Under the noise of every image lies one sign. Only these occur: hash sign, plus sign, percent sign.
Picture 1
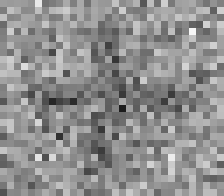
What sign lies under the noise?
plus sign
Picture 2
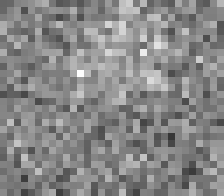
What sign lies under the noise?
hash sign
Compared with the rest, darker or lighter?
lighter
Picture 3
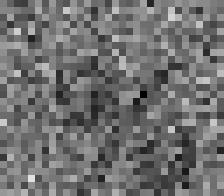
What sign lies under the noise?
percent sign
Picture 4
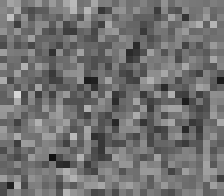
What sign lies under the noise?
percent sign
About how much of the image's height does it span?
nearly all
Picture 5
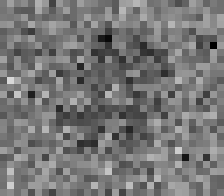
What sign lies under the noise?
hash sign
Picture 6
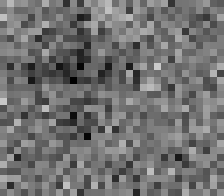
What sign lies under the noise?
plus sign
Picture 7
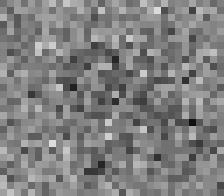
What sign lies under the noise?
percent sign
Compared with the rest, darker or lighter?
darker
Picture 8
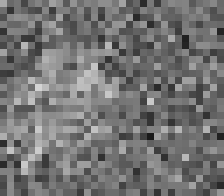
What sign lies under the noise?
hash sign
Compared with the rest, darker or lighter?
lighter
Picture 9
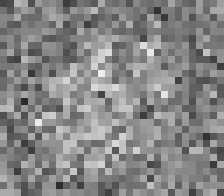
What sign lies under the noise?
hash sign
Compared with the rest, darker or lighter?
lighter
